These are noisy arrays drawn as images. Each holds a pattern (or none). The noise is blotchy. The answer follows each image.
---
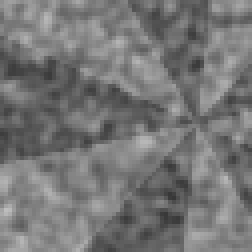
spokes from one point
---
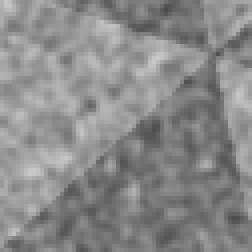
spokes from one point
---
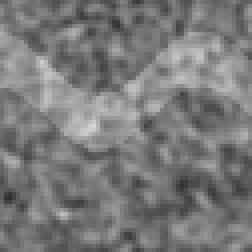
a wavy band
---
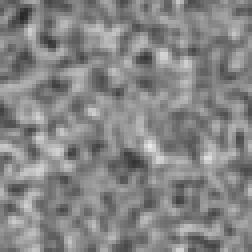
only noise
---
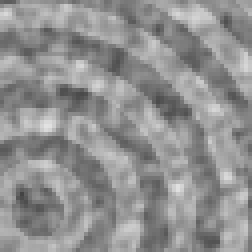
rings round one point
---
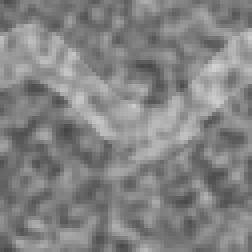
a wavy band
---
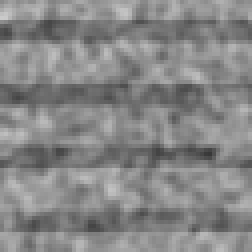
horizontal stripes
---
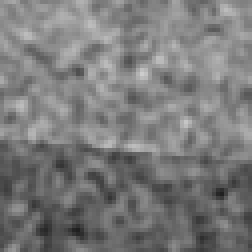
a sharp edge
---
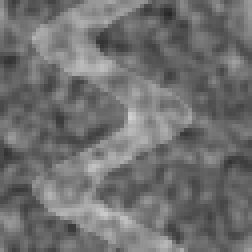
a wavy band
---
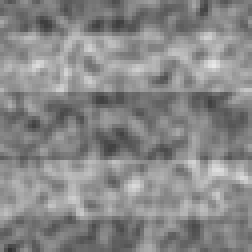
horizontal stripes
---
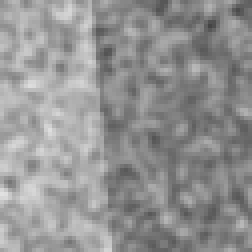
a sharp edge
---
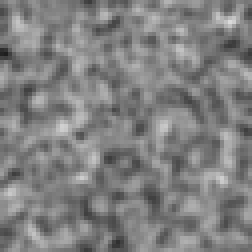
only noise
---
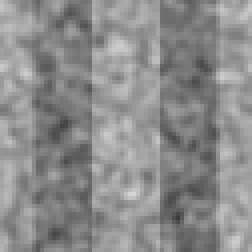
vertical stripes
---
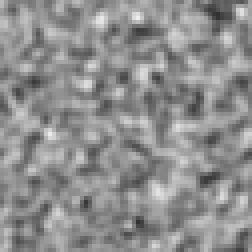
only noise
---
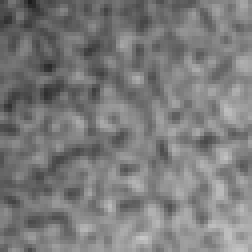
a smooth slope
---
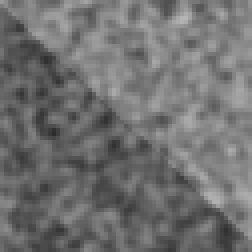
a sharp edge
